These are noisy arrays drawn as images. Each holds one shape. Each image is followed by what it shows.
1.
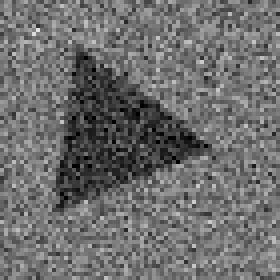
triangle
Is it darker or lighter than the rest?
darker
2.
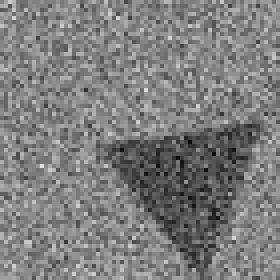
triangle
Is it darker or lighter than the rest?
darker
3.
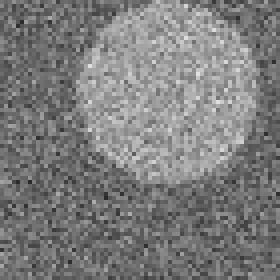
disc
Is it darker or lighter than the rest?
lighter
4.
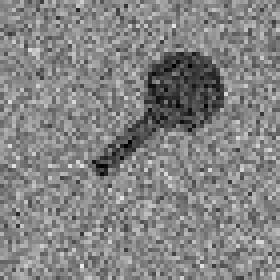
lollipop
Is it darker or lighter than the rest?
darker
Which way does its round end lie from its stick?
up and right
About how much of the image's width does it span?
half
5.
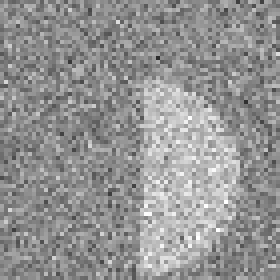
half disc
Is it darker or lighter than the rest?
lighter
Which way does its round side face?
right
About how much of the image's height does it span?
two thirds
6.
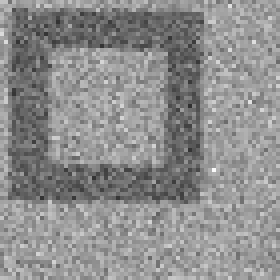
square frame
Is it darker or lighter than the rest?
darker
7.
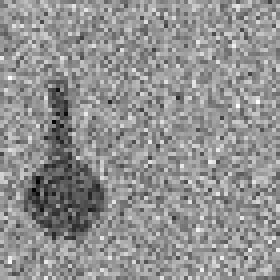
lollipop
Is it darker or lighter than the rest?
darker
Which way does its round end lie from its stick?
down
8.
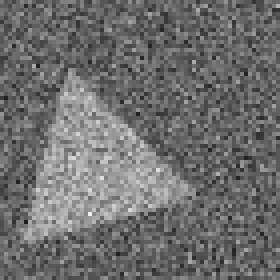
triangle
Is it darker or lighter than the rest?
lighter
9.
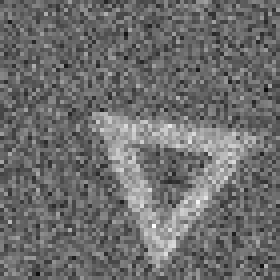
triangle frame
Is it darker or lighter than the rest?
lighter
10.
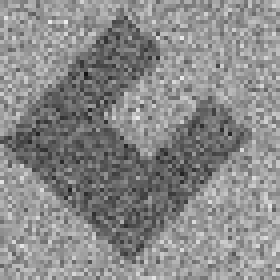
square with a notch
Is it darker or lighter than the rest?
darker
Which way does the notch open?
up and right
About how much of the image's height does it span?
nearly all
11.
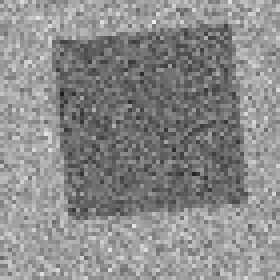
square
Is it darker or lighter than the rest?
darker
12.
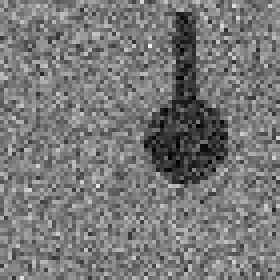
lollipop
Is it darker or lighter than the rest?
darker
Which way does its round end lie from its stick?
down
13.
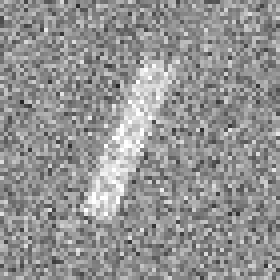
bar
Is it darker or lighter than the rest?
lighter
